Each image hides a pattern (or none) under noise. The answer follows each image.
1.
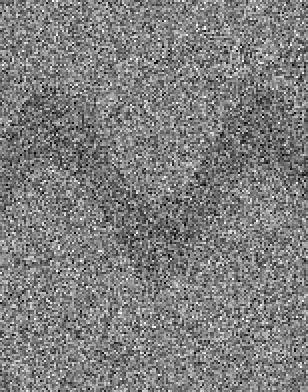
a wavy band
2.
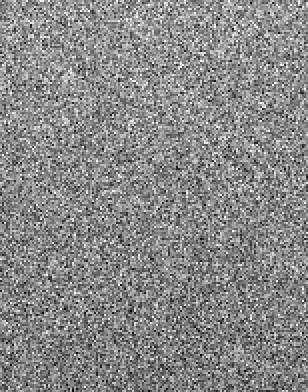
a smooth slope
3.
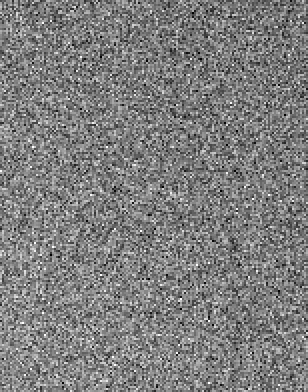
a smooth slope
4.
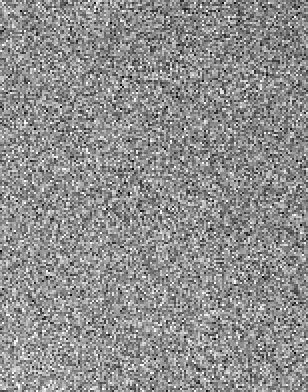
a smooth slope
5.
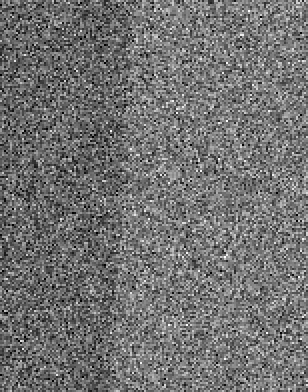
a sharp edge
